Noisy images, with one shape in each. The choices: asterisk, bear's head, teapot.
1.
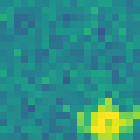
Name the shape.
teapot
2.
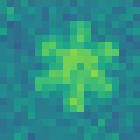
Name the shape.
asterisk
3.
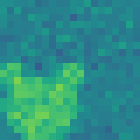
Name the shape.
bear's head
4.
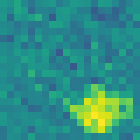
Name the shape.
teapot
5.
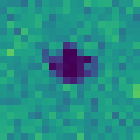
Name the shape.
teapot
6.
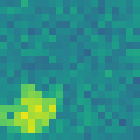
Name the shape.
teapot
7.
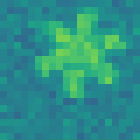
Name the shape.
asterisk
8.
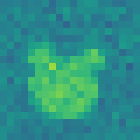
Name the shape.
bear's head
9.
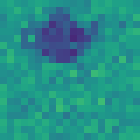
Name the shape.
teapot
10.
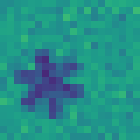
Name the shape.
asterisk
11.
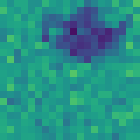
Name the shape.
teapot
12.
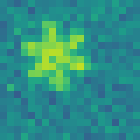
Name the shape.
asterisk
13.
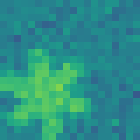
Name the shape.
asterisk
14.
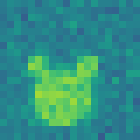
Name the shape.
bear's head
